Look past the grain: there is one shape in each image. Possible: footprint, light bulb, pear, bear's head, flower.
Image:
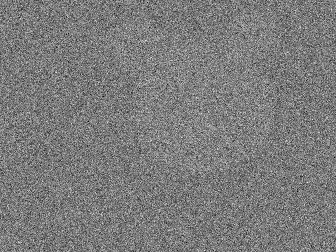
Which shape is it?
bear's head
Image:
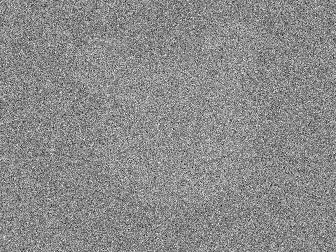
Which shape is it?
bear's head
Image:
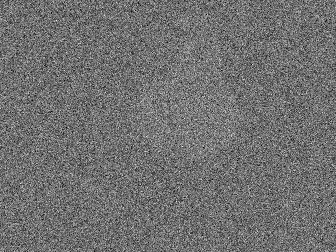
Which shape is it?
pear
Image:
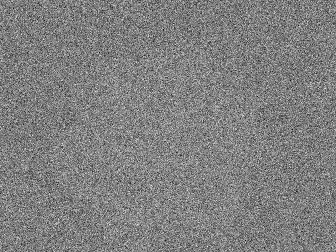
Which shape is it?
flower
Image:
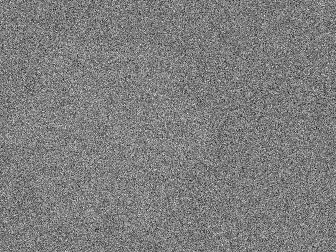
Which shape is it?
flower
